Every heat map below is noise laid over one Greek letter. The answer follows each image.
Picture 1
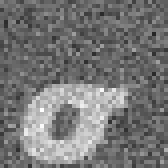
sigma
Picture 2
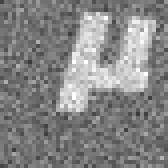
mu
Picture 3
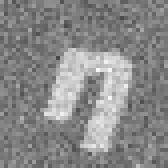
eta
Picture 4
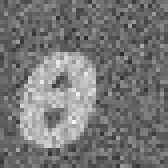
theta
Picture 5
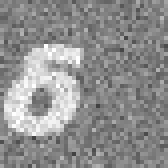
delta
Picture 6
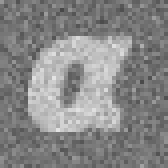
alpha
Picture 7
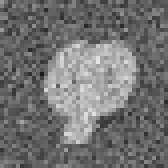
phi
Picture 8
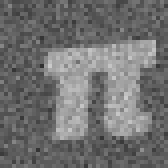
pi
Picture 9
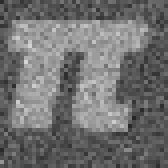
pi
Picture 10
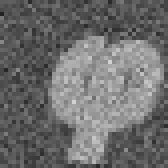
phi
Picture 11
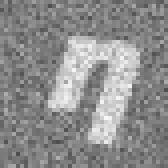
eta
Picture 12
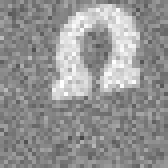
omega
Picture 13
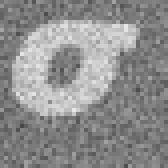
sigma
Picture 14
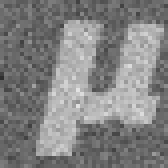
mu
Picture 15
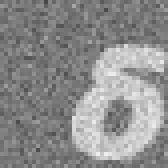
delta
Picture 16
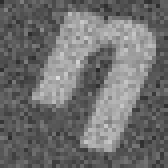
eta
